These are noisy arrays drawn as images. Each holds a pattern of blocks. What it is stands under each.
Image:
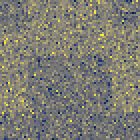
left and right mirror each other
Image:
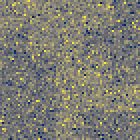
no symmetry
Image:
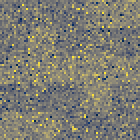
the same after a half turn
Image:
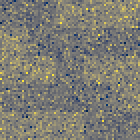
the same after a half turn
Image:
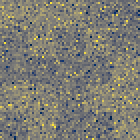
mirrored about the diagonal from the bottom left
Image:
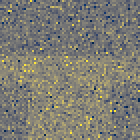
left and right mirror each other
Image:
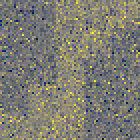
the same after a half turn
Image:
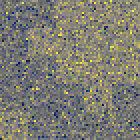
mirrored about the diagonal from the bottom left
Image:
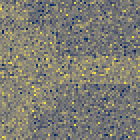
top and bottom mirror each other
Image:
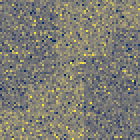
the same after a half turn
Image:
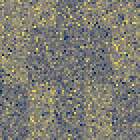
left and right mirror each other
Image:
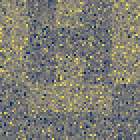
left and right mirror each other
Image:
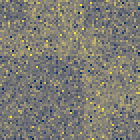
mirrored about the diagonal from the bottom left
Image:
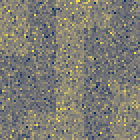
the same after a half turn
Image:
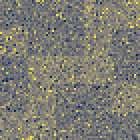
the same after a half turn
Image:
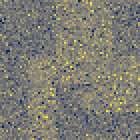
no symmetry
